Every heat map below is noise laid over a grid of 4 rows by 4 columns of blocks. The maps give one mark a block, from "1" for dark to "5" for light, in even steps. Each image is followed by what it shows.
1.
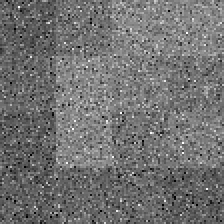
1 3 5 5
2 5 4 3
1 5 3 4
1 2 2 1
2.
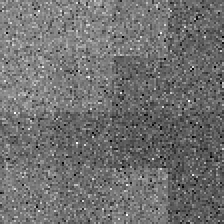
5 5 4 2
5 4 2 2
3 2 1 1
4 3 4 1
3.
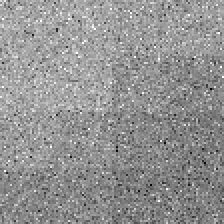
5 5 4 4
5 5 3 2
4 3 2 1
2 2 1 1
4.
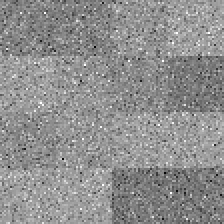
2 2 4 5
5 4 3 1
3 4 5 5
5 5 1 1
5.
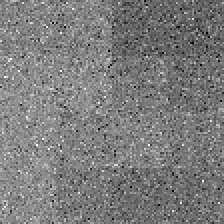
4 4 1 1
5 5 3 2
5 4 4 3
5 3 2 2
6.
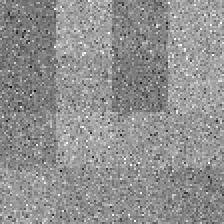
1 5 2 5
1 4 1 5
2 5 4 4
4 3 3 2
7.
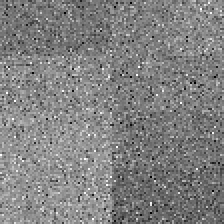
2 2 3 4
4 4 3 3
5 5 2 2
5 5 1 1
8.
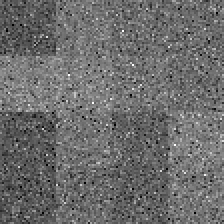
1 4 3 3
5 5 4 3
1 4 2 5
1 3 2 4
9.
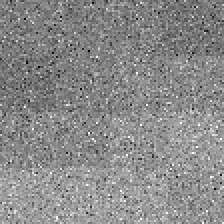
2 2 2 1
1 2 3 3
3 3 4 5
5 5 5 4
